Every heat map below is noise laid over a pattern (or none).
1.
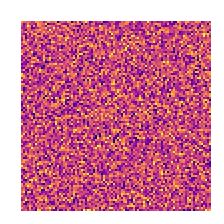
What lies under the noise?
only noise
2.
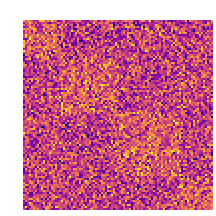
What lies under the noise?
blocks along the diagonal
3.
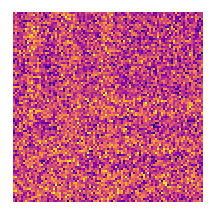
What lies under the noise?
bands of rows crossing bands of columns
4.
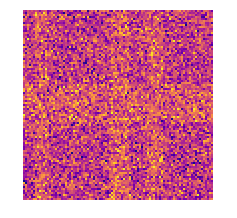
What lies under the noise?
bands of rows crossing bands of columns
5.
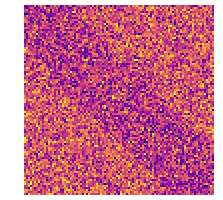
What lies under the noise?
a diagonal band
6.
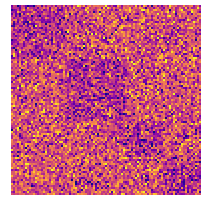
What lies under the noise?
blocks along the diagonal
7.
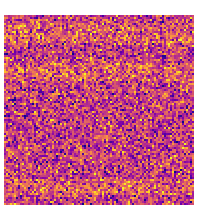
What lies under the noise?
bands of rows
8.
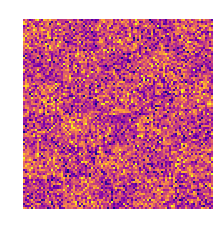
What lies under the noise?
a checkerboard
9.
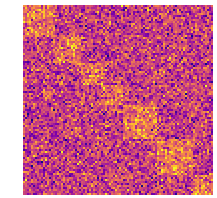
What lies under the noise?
blocks along the diagonal
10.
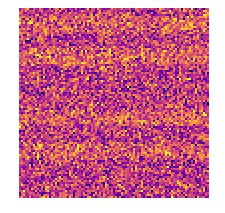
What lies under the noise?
bands of rows
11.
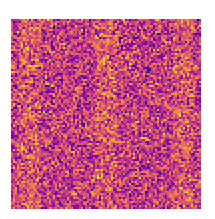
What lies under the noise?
bands of columns
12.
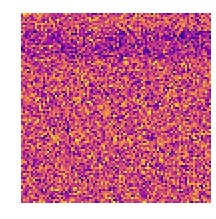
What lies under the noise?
one band of rows
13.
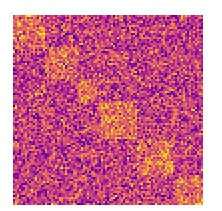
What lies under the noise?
blocks along the diagonal
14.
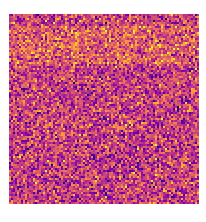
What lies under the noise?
one band of rows
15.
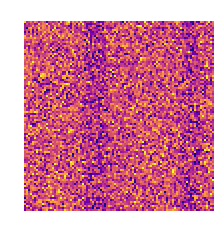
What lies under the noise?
bands of columns
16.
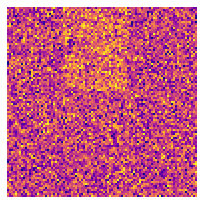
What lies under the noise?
one block
